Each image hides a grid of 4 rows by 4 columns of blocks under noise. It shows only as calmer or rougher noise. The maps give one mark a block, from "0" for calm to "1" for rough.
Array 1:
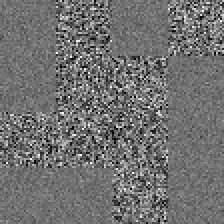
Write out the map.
0 1 0 1
0 1 1 0
1 1 1 0
0 0 1 0
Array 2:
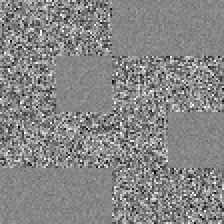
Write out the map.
1 1 0 0
1 0 1 1
1 1 1 0
0 0 1 1
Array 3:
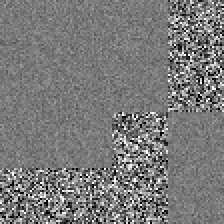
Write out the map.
0 0 0 1
0 0 0 1
0 0 1 0
1 1 1 0
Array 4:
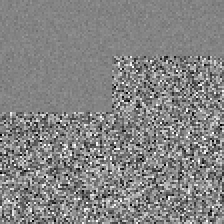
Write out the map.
0 0 0 0
0 0 1 1
1 1 1 1
1 1 1 1
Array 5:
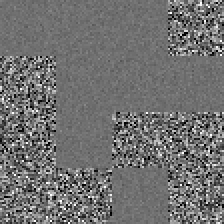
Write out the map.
0 0 0 1
1 0 0 0
1 0 1 1
1 1 0 1
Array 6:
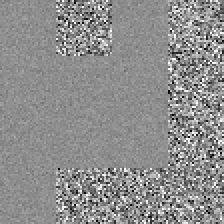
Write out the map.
0 1 0 1
0 0 0 1
0 0 0 1
0 1 1 1
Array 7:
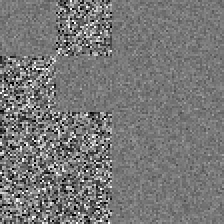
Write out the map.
0 1 0 0
1 0 0 0
1 1 0 0
1 1 0 0
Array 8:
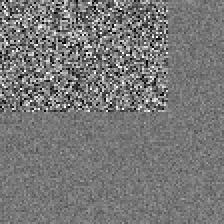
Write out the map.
1 1 1 0
1 1 1 0
0 0 0 0
0 0 0 0
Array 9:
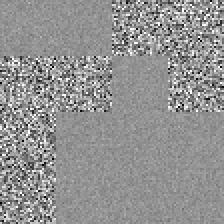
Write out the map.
0 0 1 1
1 1 0 1
1 0 0 0
1 0 0 0
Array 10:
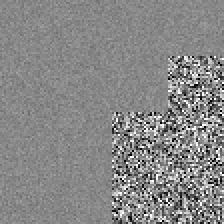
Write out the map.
0 0 0 0
0 0 0 1
0 0 1 1
0 0 1 1
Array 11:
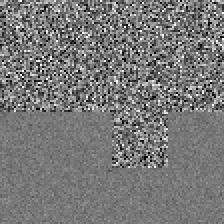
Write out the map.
1 1 1 1
1 1 1 1
0 0 1 0
0 0 0 0
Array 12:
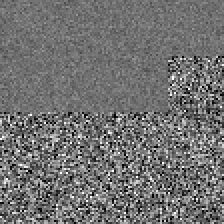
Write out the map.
0 0 0 0
0 0 0 1
1 1 1 1
1 1 1 1
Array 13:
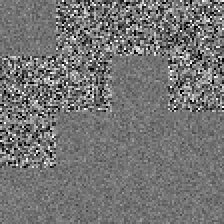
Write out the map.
0 1 1 1
1 1 0 1
1 0 0 0
0 0 0 0
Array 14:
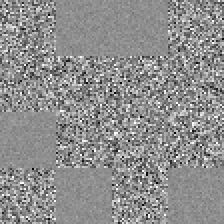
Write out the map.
1 0 0 1
1 1 1 1
0 1 1 1
1 0 1 0
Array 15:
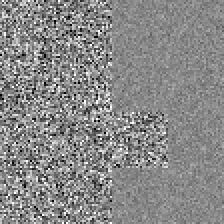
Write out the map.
1 1 0 0
1 1 0 0
1 1 1 0
1 1 0 0
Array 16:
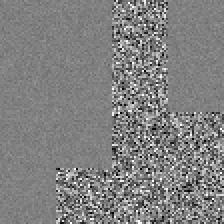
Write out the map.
0 0 1 0
0 0 1 0
0 0 1 1
0 1 1 1
